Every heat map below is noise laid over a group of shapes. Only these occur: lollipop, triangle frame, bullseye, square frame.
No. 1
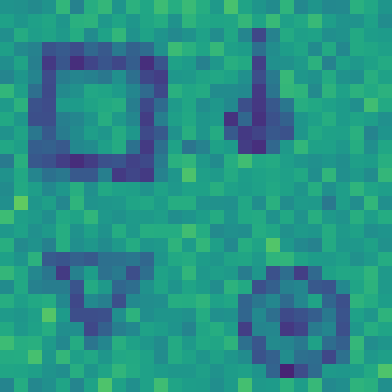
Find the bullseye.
bottom right
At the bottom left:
triangle frame
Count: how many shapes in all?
4
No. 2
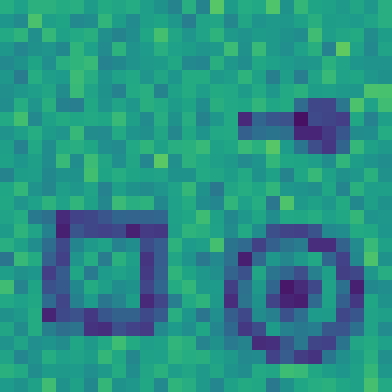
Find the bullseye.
bottom right
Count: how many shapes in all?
3
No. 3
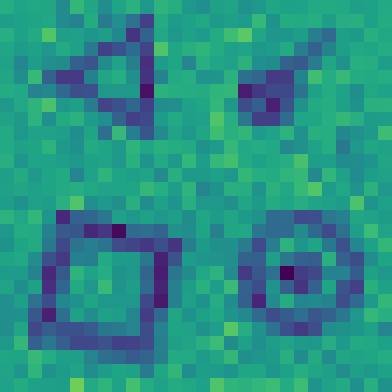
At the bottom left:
square frame
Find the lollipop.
top right
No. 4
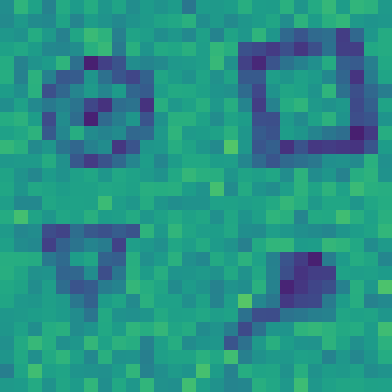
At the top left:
bullseye
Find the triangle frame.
bottom left
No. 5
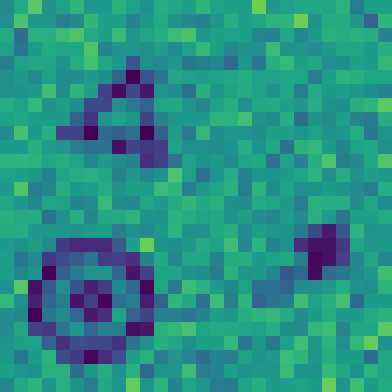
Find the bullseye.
bottom left
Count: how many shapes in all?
3
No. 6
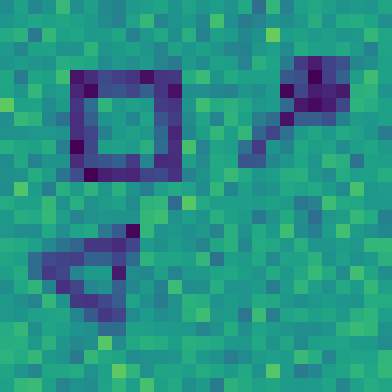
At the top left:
square frame
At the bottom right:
nothing
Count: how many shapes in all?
3
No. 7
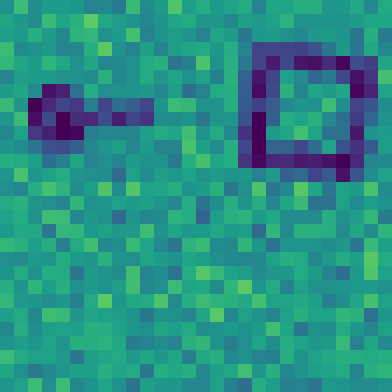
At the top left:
lollipop
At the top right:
square frame
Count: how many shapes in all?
2
